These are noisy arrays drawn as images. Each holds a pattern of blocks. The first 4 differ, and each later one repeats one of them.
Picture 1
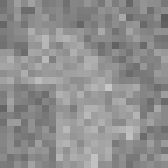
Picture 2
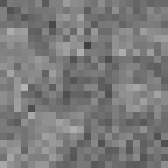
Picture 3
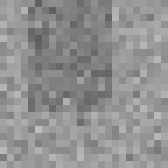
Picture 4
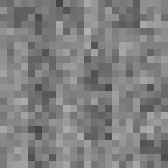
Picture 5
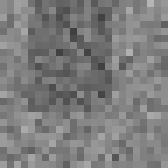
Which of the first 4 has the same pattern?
3
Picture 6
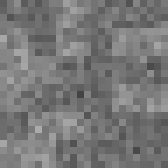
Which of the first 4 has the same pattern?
2
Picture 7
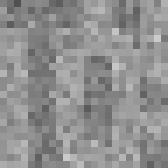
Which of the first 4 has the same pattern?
4
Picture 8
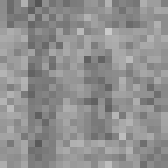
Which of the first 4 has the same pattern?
4
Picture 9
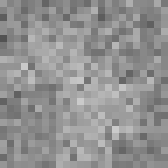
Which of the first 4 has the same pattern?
1
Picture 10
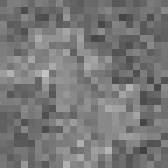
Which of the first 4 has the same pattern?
1
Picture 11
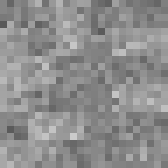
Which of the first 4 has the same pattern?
2
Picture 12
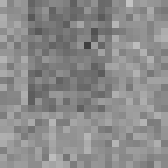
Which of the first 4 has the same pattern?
3
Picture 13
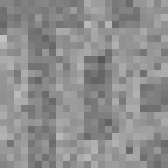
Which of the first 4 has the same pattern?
4
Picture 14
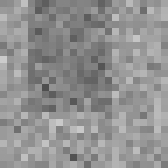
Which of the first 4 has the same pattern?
3
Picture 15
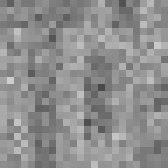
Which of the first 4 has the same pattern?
4
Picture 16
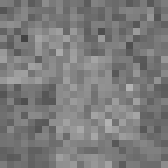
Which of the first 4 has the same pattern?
1
